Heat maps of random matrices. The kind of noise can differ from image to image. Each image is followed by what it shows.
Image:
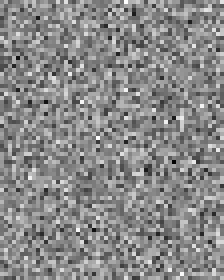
independent entries
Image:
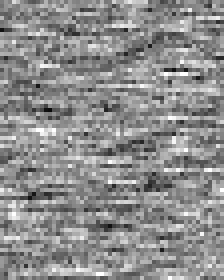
streaked along the rows
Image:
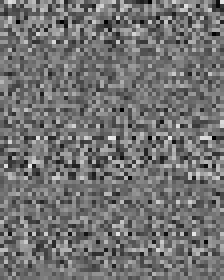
rows of uneven size
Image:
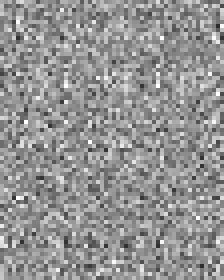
low rank plus noise
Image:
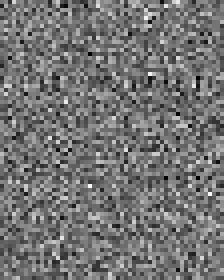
low rank plus noise
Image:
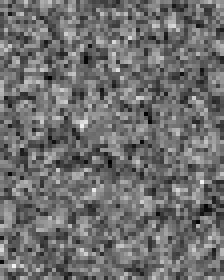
blotchy
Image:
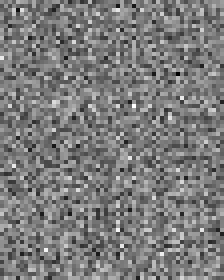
low rank plus noise
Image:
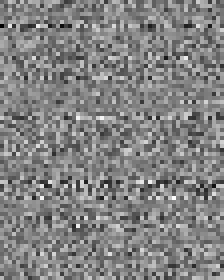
rows of uneven size
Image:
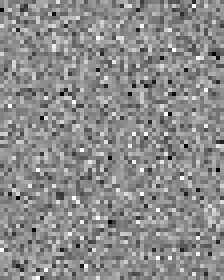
heavy tails
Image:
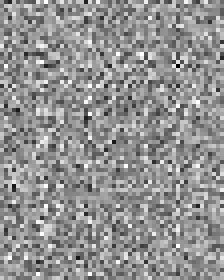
low rank plus noise
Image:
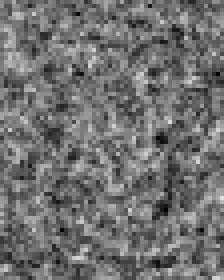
blotchy
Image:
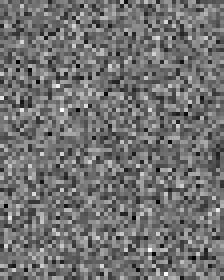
independent entries
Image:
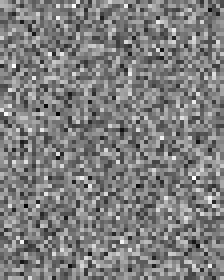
independent entries
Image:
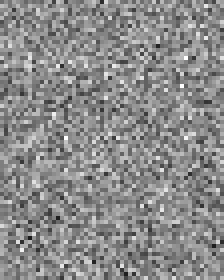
independent entries
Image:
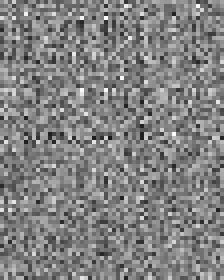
low rank plus noise
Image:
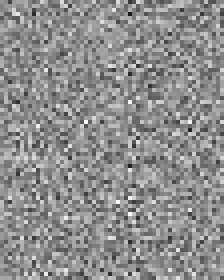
low rank plus noise
